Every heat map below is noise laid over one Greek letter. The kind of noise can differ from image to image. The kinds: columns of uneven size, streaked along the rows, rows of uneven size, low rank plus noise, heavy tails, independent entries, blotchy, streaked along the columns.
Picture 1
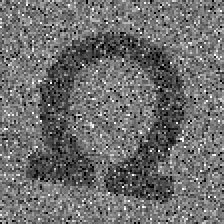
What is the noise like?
heavy tails
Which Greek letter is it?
omega
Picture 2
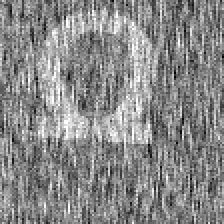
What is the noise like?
streaked along the columns
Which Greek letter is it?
omega
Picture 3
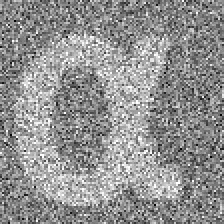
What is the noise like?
independent entries
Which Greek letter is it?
alpha
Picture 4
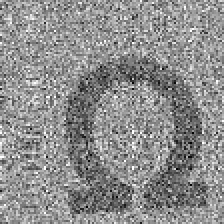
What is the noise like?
low rank plus noise
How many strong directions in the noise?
one
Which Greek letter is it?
omega
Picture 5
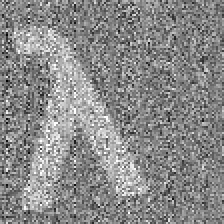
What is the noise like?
columns of uneven size
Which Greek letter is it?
lambda
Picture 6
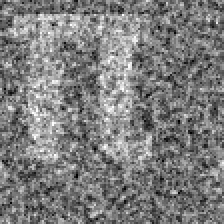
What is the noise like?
blotchy
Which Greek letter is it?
pi
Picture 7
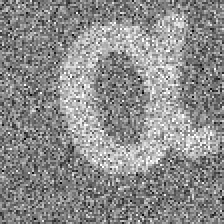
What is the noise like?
independent entries
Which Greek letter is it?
alpha
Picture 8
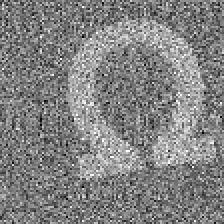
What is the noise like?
low rank plus noise
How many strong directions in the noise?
five to eight
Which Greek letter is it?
omega
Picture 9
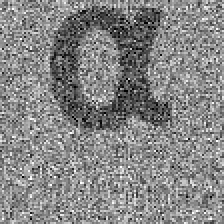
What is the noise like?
low rank plus noise
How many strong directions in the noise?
five to eight
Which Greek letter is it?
alpha
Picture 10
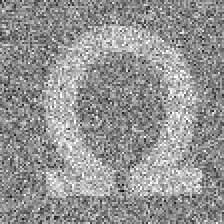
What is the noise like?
independent entries
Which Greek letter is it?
omega
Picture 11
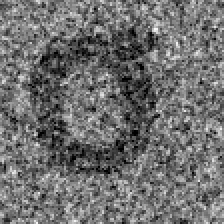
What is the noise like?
blotchy
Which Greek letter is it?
sigma
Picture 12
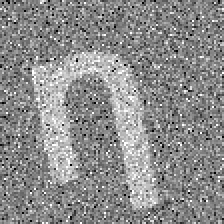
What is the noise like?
heavy tails
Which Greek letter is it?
eta
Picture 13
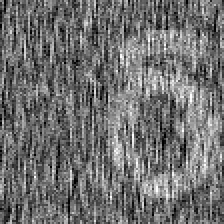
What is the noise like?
streaked along the columns
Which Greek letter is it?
delta
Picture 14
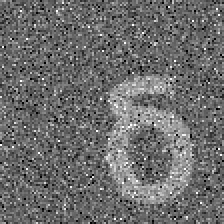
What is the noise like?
heavy tails
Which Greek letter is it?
delta
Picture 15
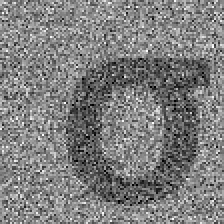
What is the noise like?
low rank plus noise
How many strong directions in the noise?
two
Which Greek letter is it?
sigma
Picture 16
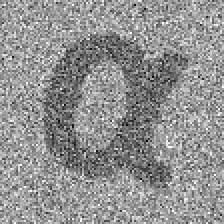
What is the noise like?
independent entries
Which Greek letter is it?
alpha
